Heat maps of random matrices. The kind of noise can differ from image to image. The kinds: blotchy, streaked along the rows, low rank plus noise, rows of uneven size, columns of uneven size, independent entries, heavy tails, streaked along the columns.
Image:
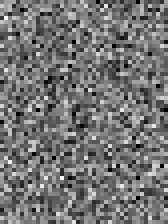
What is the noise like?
independent entries
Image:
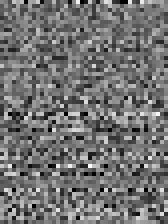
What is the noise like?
rows of uneven size
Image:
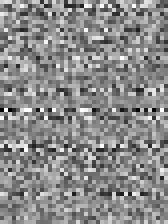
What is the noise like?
rows of uneven size
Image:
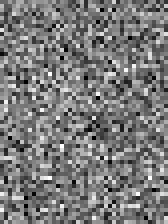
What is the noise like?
independent entries
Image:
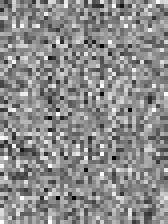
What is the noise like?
low rank plus noise
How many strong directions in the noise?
five to eight
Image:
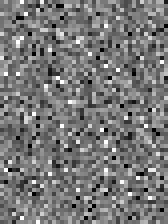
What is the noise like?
heavy tails
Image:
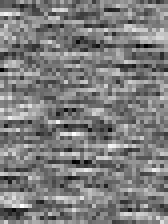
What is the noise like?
streaked along the rows
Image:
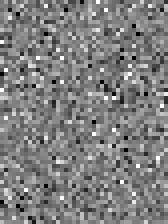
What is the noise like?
heavy tails
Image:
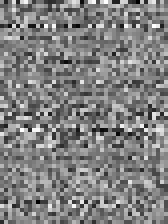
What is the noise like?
rows of uneven size
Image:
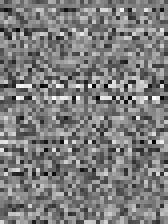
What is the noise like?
rows of uneven size
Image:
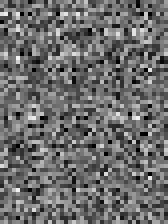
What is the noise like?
low rank plus noise
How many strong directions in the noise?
three or four
